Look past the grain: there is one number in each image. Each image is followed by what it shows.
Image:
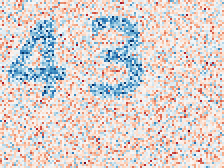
43
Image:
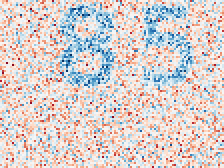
85
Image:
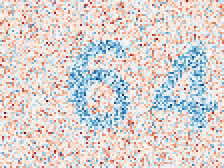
64
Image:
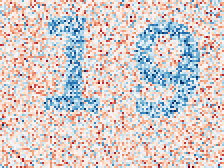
19
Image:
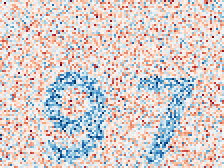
97
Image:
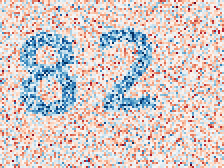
82
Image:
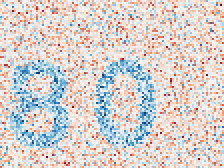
80
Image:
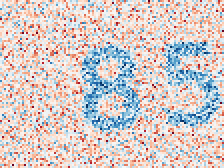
85
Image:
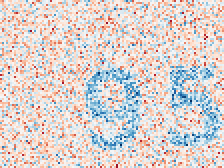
95
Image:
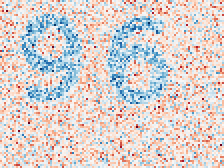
96
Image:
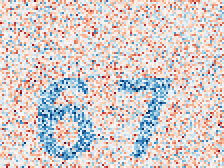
67
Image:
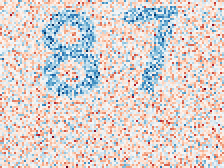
87
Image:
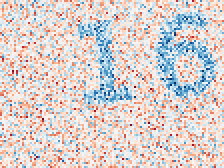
16
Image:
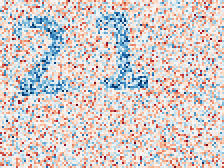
21
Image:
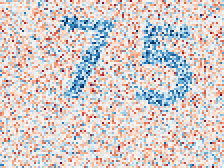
75
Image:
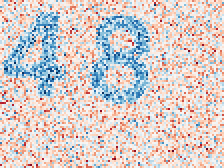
48
